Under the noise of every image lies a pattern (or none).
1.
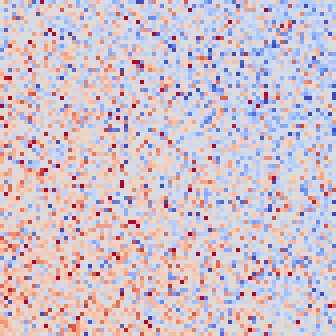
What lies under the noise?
a smooth slope
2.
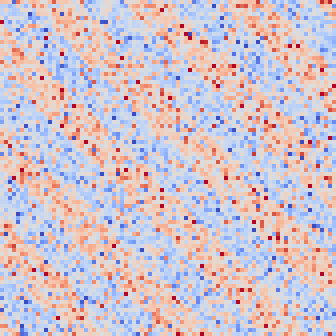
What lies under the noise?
diagonal stripes
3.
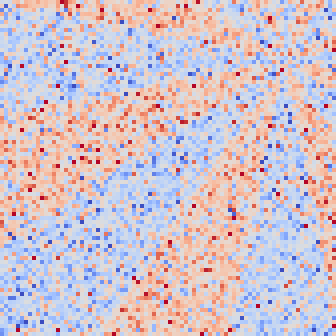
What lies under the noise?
spokes from one point
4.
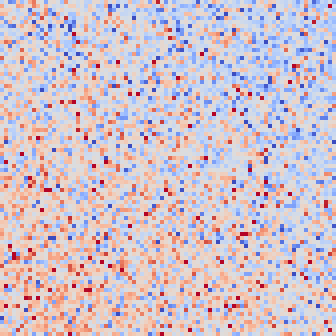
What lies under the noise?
a smooth slope
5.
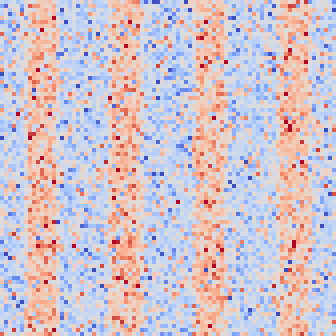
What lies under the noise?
vertical stripes
